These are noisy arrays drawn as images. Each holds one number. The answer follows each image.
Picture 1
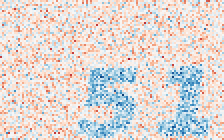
51
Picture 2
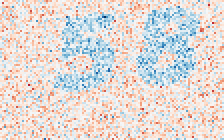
58
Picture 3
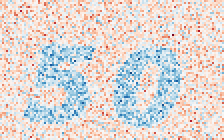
50
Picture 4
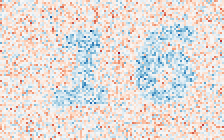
16
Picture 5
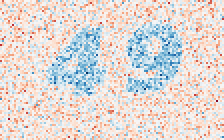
49
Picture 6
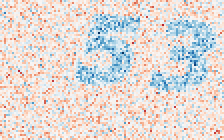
53
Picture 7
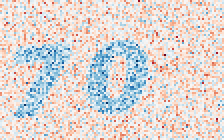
70
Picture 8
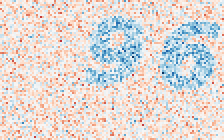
96
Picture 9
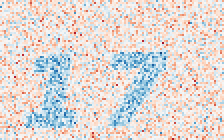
17
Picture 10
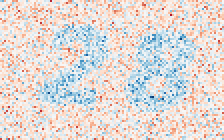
28
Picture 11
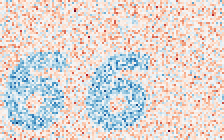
66
